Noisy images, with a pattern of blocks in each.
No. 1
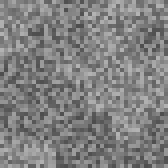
no symmetry
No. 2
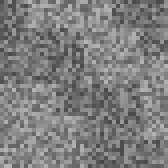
mirrored about the diagonal from the bottom left
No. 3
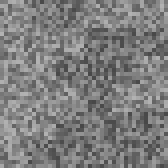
no symmetry
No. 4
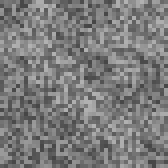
mirrored about the diagonal from the bottom left
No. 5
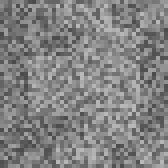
top and bottom mirror each other
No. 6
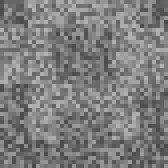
left and right mirror each other
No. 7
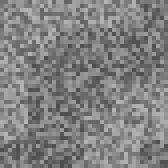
mirrored about the diagonal from the top left
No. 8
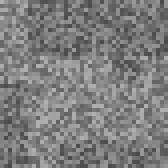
no symmetry
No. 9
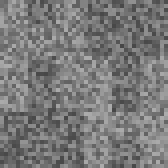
the same after a half turn
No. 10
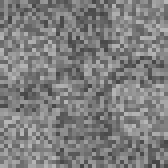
the same after a half turn
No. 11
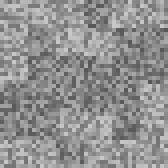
the same after a half turn
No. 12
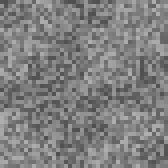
mirrored about the diagonal from the bottom left
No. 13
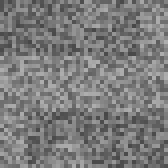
the same after a half turn
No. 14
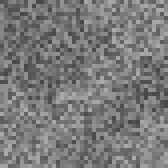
mirrored about the diagonal from the top left
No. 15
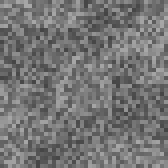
the same after a half turn
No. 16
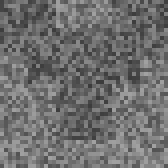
left and right mirror each other
